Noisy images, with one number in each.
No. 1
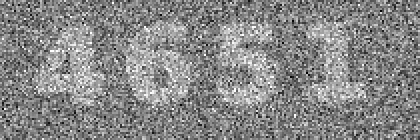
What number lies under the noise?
4651
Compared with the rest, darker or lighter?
lighter
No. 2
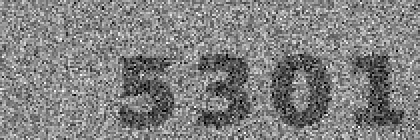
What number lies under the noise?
5301
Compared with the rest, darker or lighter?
darker
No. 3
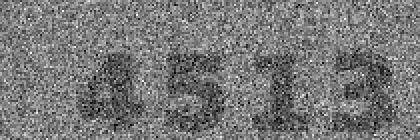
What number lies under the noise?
4513
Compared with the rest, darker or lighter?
darker
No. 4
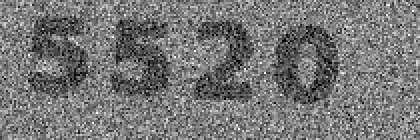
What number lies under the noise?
5520
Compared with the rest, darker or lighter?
darker
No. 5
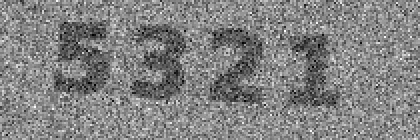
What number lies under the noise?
5321
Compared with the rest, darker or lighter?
darker
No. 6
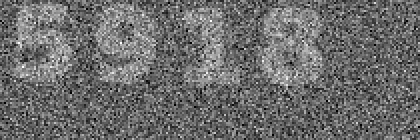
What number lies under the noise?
5918
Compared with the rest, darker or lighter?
lighter
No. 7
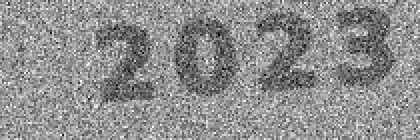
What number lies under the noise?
2023
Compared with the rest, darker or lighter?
darker
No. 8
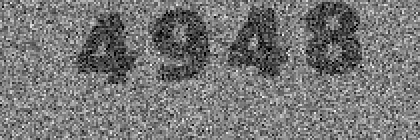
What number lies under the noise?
4948
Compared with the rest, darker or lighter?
darker
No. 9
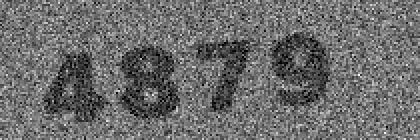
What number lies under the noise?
4879
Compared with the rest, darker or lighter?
darker
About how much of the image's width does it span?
two thirds
